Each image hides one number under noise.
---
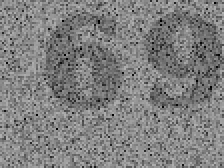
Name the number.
69
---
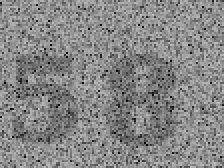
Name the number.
58
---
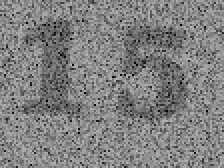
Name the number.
15
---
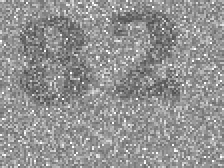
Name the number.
82
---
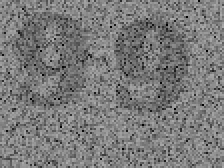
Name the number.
99
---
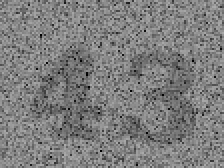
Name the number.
43
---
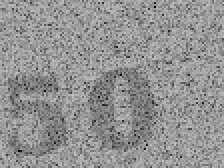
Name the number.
50
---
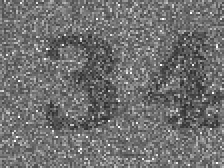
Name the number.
34
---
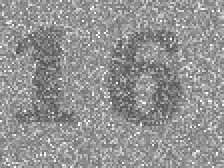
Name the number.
16
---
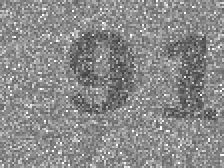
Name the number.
91
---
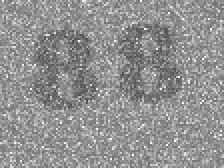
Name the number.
88
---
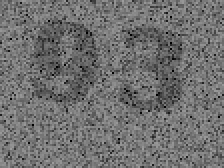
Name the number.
93
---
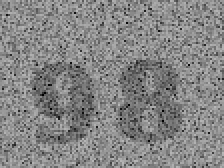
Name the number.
98
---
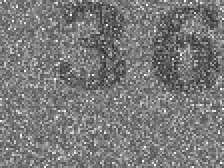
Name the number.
36
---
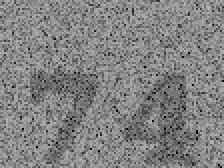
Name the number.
74
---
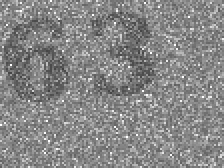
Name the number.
63
